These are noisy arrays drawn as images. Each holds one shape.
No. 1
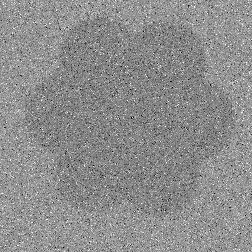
flower
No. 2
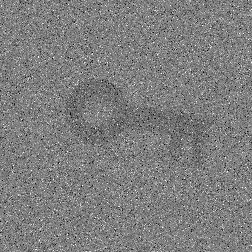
key
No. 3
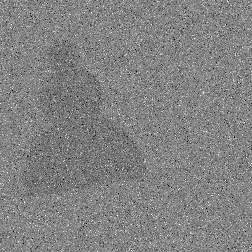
chess pawn
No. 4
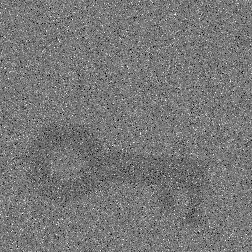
key
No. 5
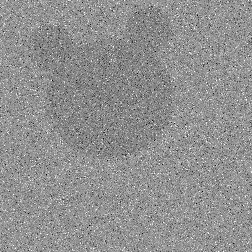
bear's head
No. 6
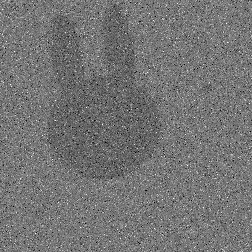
rabbit's head
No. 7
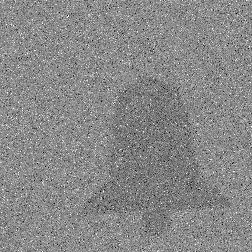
bell
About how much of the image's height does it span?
two thirds
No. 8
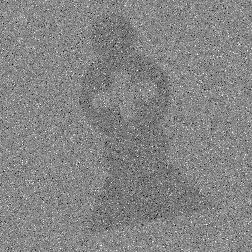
chess bishop
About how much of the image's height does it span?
nearly all
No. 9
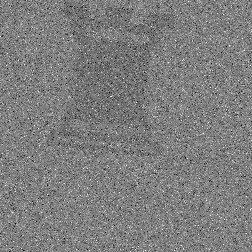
chess rook
